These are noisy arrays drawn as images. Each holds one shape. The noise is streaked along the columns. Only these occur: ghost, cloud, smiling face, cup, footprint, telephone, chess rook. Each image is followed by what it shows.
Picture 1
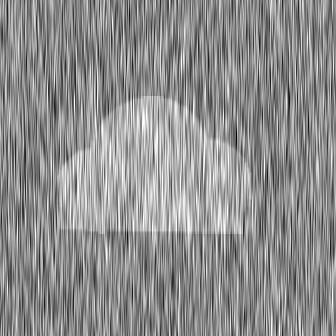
cloud
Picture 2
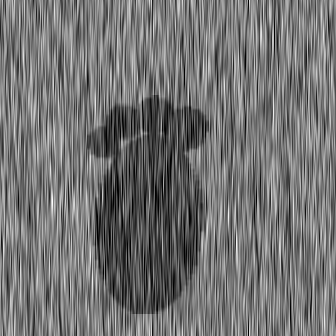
footprint
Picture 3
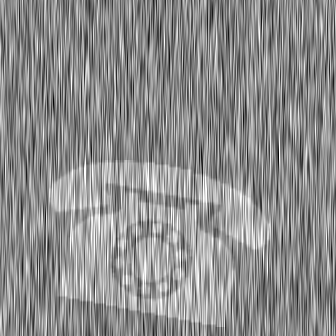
telephone
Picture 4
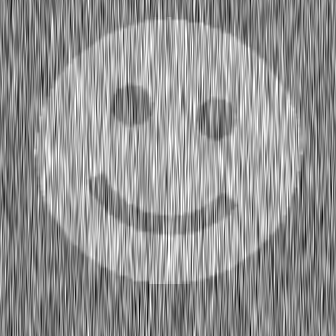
smiling face
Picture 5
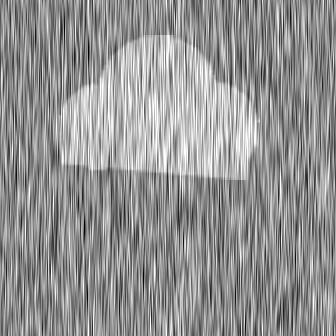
cloud
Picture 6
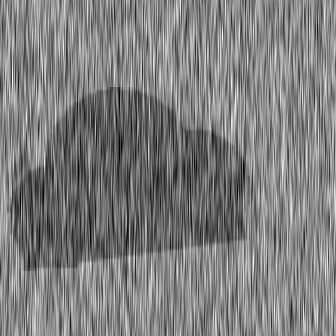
cloud
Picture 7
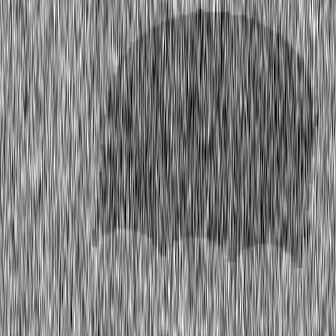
ghost
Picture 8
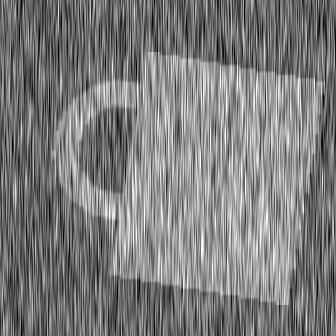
cup
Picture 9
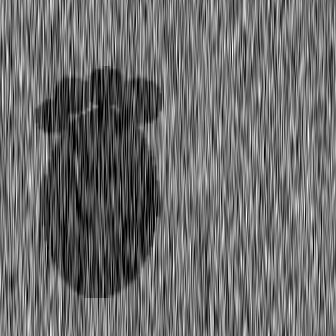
footprint
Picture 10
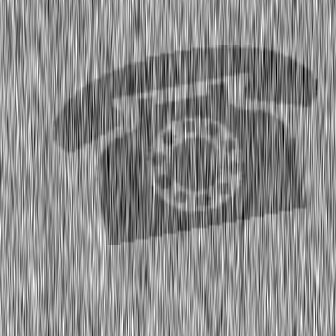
telephone
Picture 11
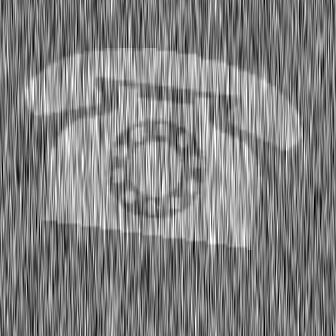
telephone
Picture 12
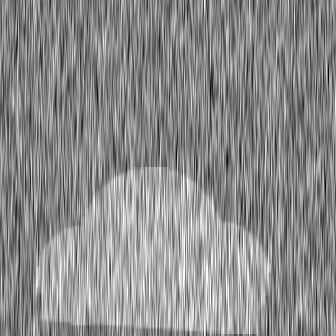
cloud
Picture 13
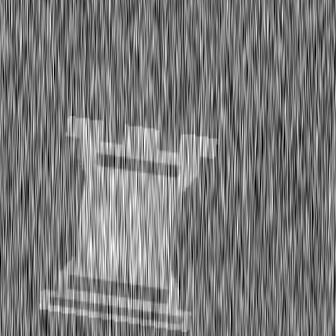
chess rook
